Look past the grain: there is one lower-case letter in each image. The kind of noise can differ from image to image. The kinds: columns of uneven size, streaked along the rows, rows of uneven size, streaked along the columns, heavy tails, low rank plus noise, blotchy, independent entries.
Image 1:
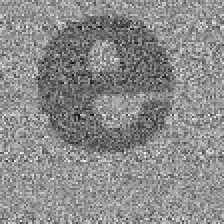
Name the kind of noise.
rows of uneven size
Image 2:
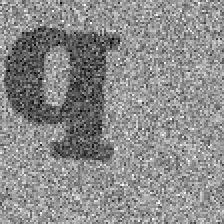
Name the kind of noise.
independent entries
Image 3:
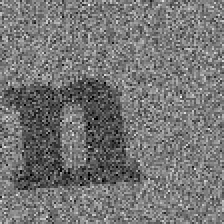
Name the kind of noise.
low rank plus noise
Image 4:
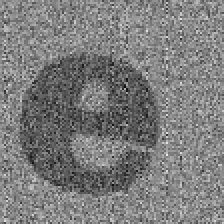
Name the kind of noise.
columns of uneven size
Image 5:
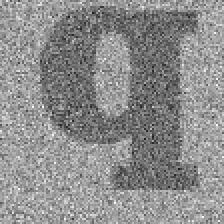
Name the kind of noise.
low rank plus noise
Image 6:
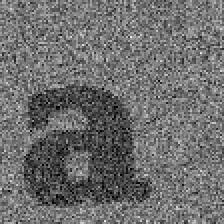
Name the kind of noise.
low rank plus noise
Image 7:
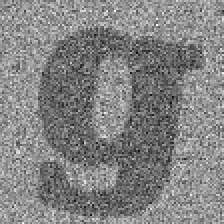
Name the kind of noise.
low rank plus noise
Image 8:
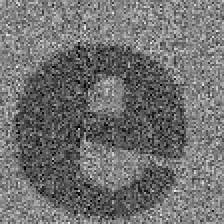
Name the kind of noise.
columns of uneven size
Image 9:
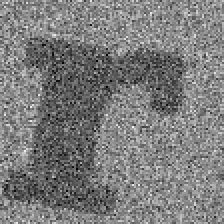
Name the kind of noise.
low rank plus noise
